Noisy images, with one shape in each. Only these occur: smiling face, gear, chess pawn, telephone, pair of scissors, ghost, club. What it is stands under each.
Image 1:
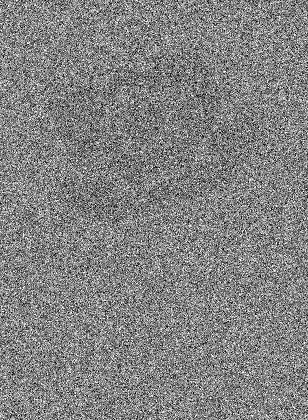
telephone
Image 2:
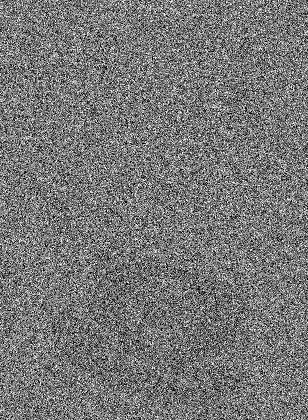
telephone
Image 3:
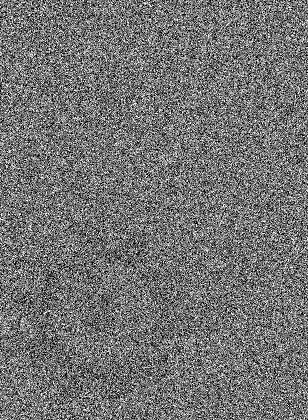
gear
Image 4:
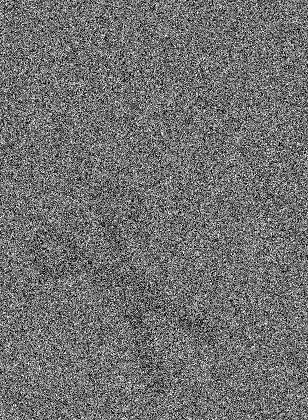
pair of scissors
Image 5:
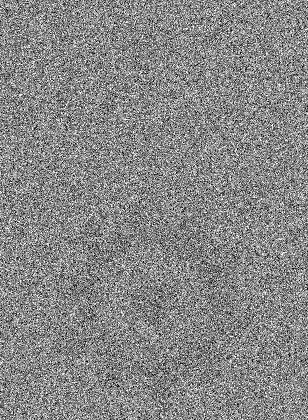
gear
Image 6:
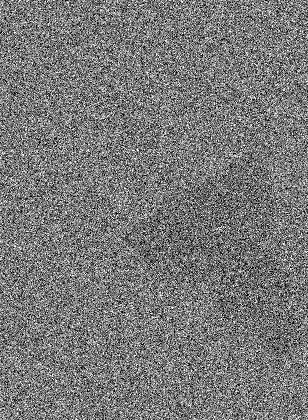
chess pawn
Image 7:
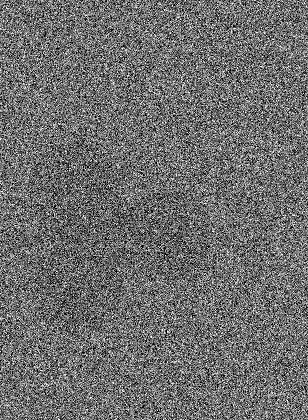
club
